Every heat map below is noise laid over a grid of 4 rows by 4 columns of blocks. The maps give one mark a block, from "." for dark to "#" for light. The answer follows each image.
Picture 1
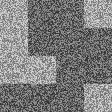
#..#
#...
##..
...#
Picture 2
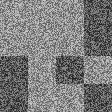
###.
###.
.#.#
.##.
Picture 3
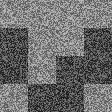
####
.##.
.#..
#..#
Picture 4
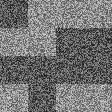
.###
##..
....
#.##
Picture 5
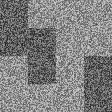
.###
..##
#.#.
###.
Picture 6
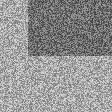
#...
#...
####
####
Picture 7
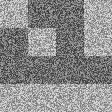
#..#
.#.#
....
####
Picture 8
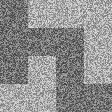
.###
...#
.#.#
##..
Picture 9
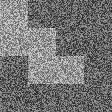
#...
##..
.##.
....
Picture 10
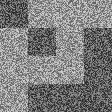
.###
#.#.
###.
#...
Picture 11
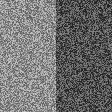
##..
##..
##..
##..
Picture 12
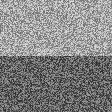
####
####
....
....
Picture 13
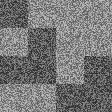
.###
#.##
..#.
##..
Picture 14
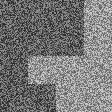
...#
...#
.###
..##
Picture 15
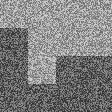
####
.###
.#..
....
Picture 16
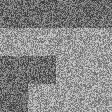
....
####
..##
.###
